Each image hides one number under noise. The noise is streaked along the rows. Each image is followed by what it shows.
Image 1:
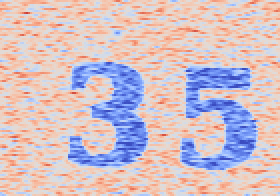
35
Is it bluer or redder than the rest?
bluer
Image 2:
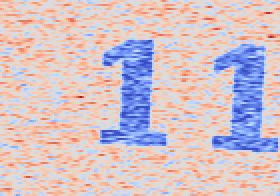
11
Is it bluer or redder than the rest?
bluer
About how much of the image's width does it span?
two thirds
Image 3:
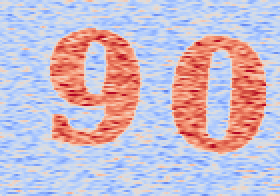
90
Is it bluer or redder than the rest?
redder
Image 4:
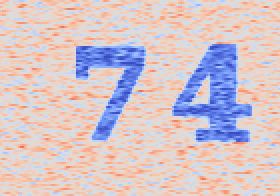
74
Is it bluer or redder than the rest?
bluer
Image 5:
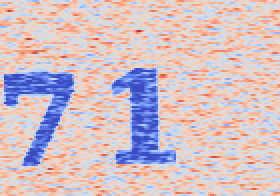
71
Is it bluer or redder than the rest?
bluer
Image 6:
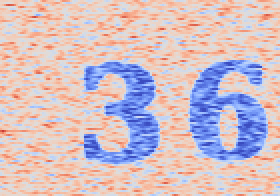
36
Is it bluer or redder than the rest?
bluer
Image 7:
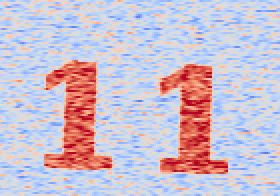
11
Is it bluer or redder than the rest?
redder
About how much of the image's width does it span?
two thirds
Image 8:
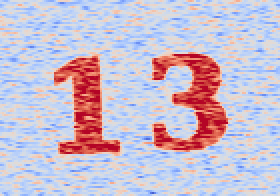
13
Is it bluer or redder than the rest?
redder
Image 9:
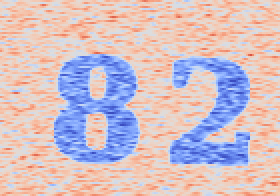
82
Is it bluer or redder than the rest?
bluer
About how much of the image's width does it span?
two thirds
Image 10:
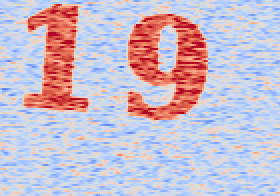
19
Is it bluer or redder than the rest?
redder
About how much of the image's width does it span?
two thirds
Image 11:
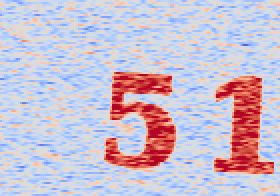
51
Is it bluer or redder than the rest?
redder
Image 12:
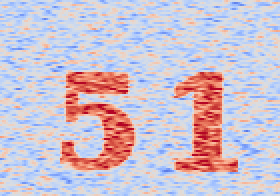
51
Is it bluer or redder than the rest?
redder
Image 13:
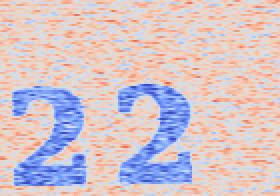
22
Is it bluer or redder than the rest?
bluer
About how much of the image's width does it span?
two thirds
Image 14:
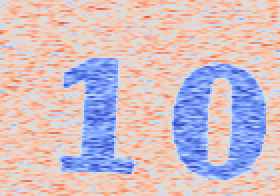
10
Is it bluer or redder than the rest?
bluer
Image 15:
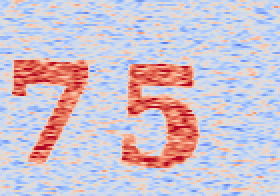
75
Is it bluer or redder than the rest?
redder
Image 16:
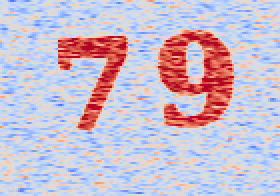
79
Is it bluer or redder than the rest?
redder
